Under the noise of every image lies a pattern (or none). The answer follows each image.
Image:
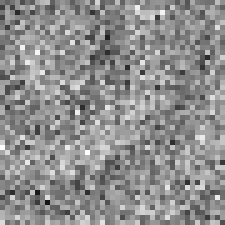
rings round one point
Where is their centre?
top left
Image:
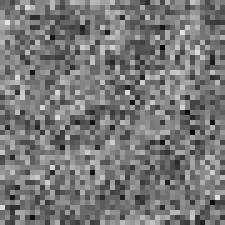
rings round one point
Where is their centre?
top left
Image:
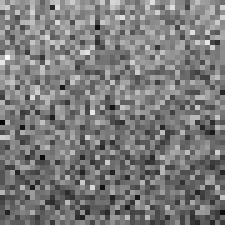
a smooth slope
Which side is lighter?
top
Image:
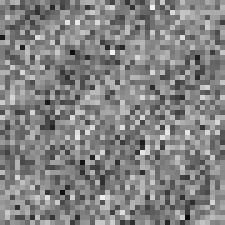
diagonal stripes
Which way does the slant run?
bottom left to top right
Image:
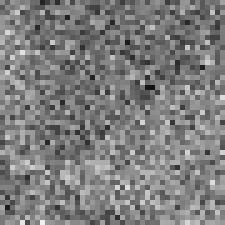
spokes from one point
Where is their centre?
bottom left
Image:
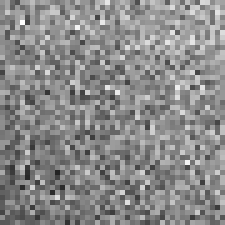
a smooth slope
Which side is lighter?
top right
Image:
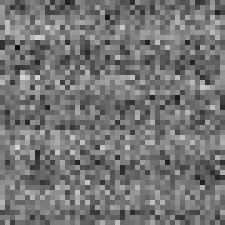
horizontal stripes
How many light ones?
4
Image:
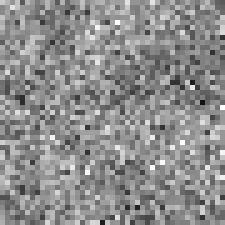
spokes from one point
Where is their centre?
middle left
